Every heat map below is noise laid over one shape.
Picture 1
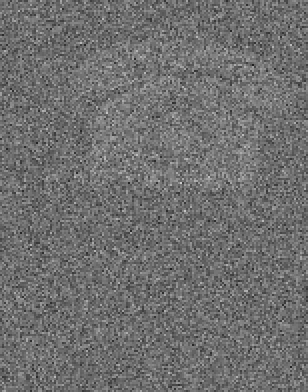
light telephone
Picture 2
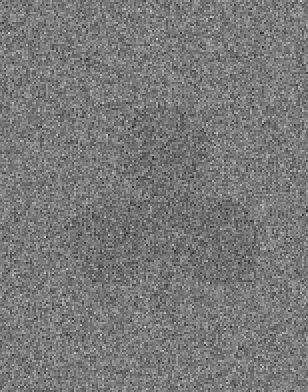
dark club
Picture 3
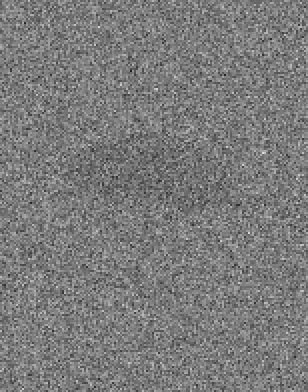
dark umbrella
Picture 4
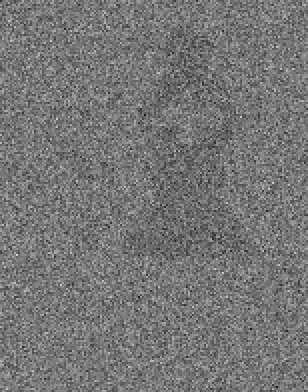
dark chess bishop
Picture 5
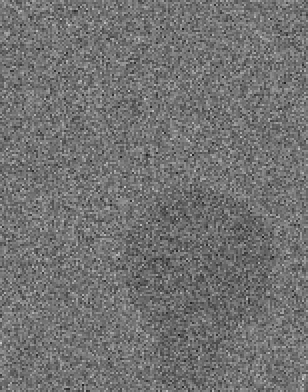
dark light bulb
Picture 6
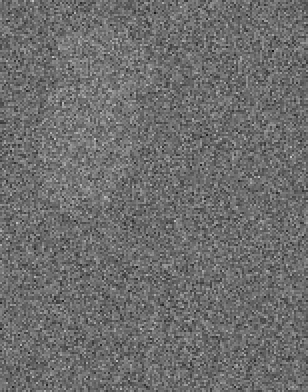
light footprint
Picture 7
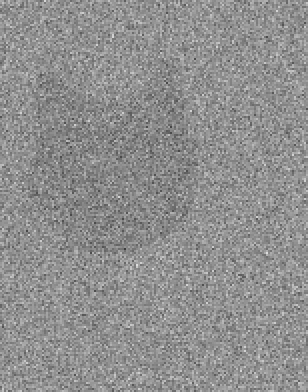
dark cat's head
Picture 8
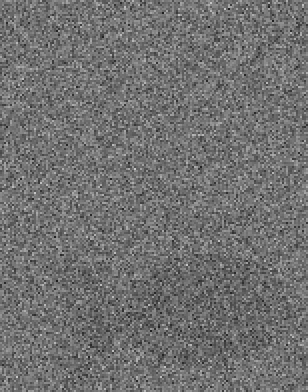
dark fish
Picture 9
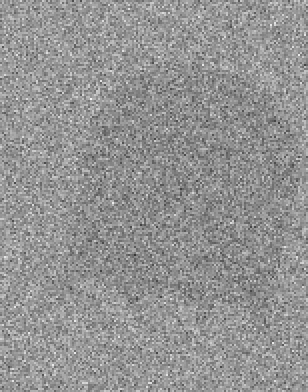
dark ghost
